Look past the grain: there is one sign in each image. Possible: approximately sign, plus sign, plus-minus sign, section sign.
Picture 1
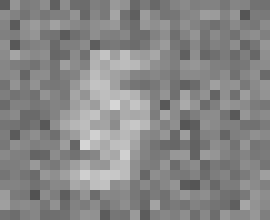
section sign
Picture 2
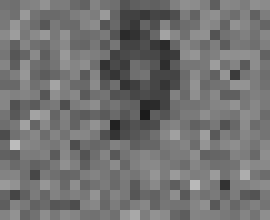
section sign
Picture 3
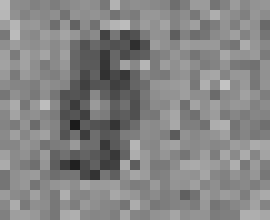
section sign
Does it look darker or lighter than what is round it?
darker
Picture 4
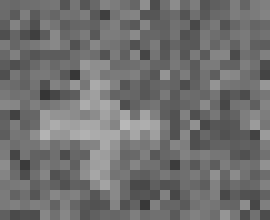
plus sign
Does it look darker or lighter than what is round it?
lighter
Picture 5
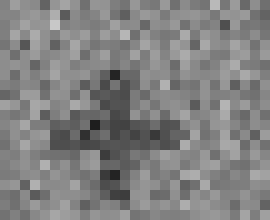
plus sign
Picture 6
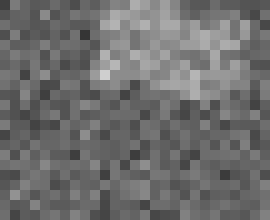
approximately sign
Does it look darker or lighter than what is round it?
lighter
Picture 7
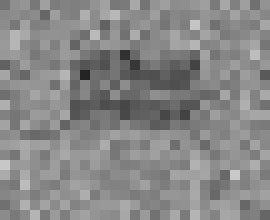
approximately sign
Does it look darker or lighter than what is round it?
darker
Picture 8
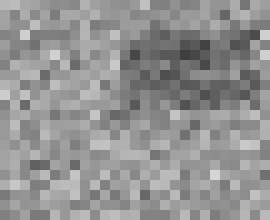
approximately sign
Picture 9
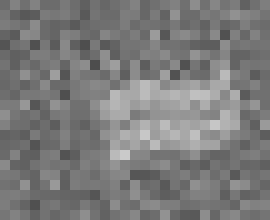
approximately sign
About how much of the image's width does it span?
half
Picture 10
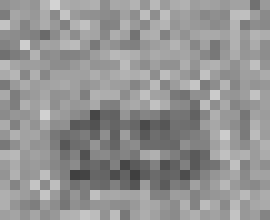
approximately sign
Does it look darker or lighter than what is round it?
darker
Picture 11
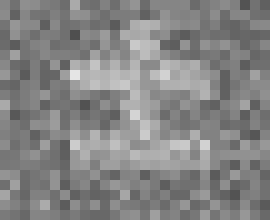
plus-minus sign
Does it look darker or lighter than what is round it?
lighter
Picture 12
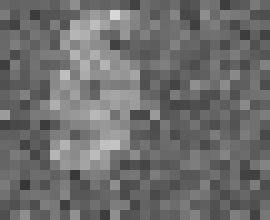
section sign
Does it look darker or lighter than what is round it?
lighter
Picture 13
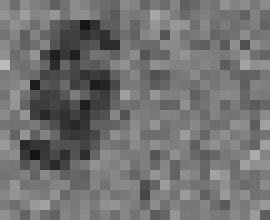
section sign
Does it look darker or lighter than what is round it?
darker
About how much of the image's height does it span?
two thirds
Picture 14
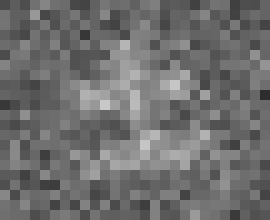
plus-minus sign
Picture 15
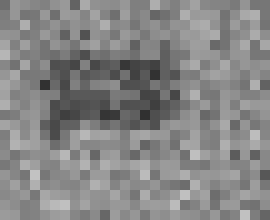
approximately sign
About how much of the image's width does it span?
half
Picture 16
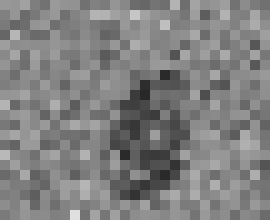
section sign
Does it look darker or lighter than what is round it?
darker
